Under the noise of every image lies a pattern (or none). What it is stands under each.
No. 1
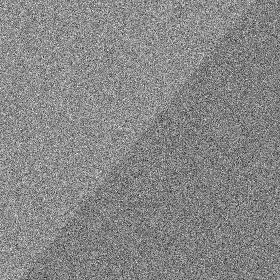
a sharp edge
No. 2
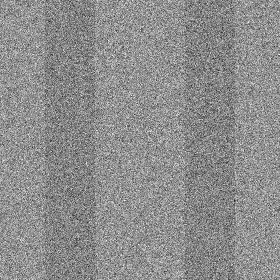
vertical stripes
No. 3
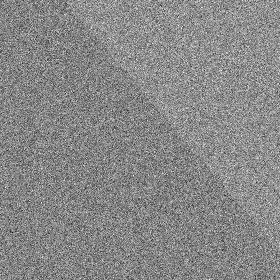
a sharp edge
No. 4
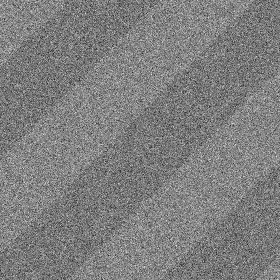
diagonal stripes
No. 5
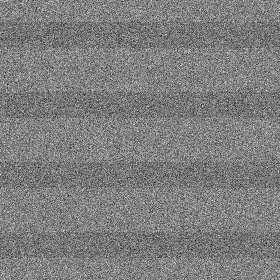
horizontal stripes
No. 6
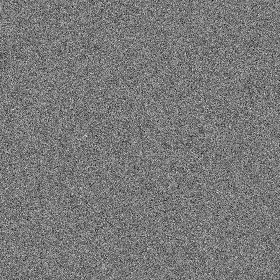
only noise
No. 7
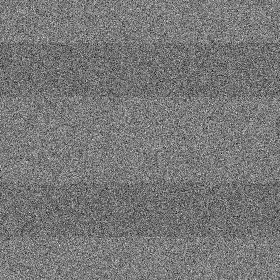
horizontal stripes
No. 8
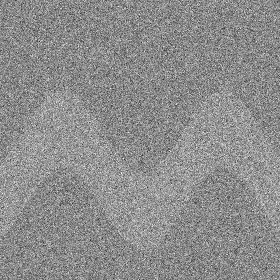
a wavy band
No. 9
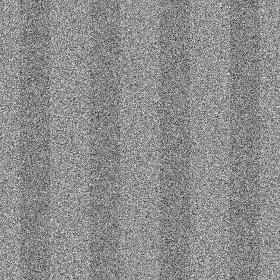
vertical stripes
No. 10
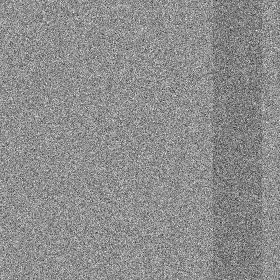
one vertical stripe
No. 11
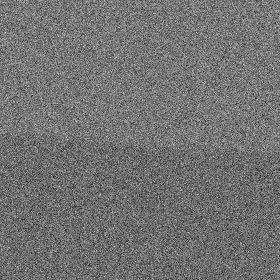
a sharp edge
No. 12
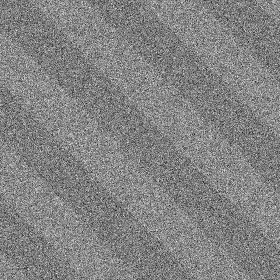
diagonal stripes
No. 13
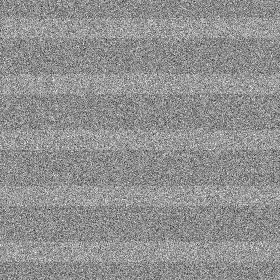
horizontal stripes
